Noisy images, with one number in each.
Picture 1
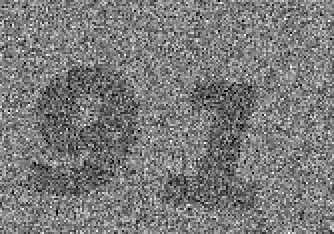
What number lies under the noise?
91
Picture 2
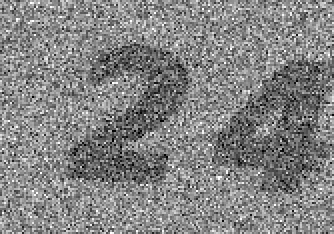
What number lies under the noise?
24
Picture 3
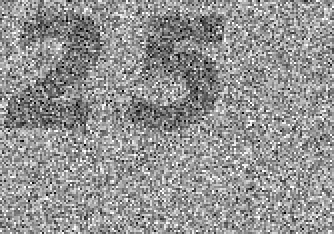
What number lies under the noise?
25
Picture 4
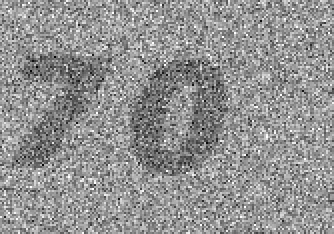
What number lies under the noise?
70
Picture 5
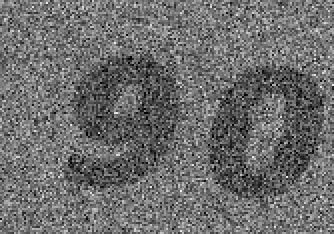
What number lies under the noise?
90
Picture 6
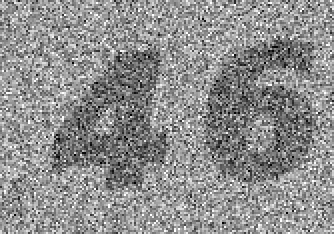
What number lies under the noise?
46
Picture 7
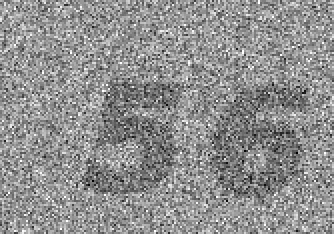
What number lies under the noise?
56
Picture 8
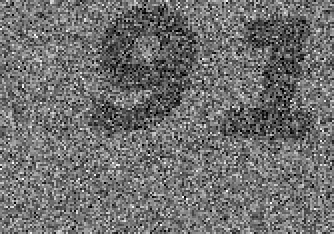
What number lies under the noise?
91
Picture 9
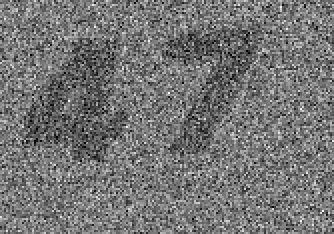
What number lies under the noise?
47
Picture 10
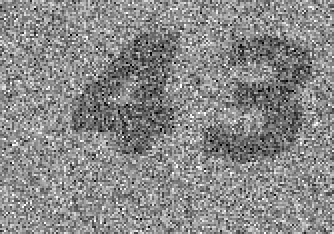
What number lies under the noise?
43
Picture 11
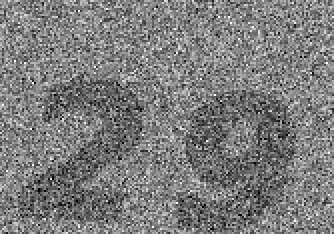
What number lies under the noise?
29
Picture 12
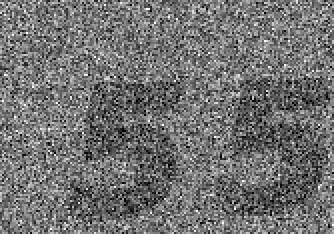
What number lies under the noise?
55
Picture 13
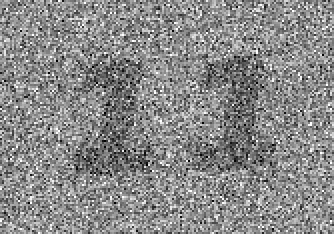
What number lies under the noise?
11
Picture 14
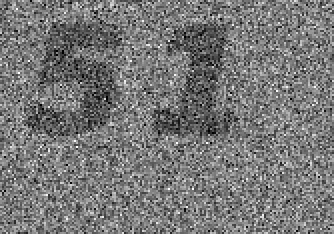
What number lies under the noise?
51
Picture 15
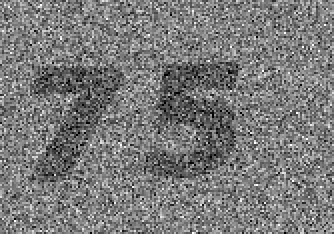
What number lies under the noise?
75
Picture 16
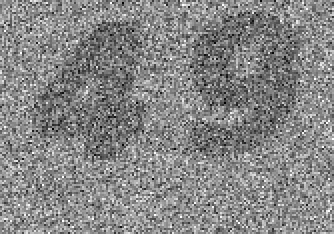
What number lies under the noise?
49
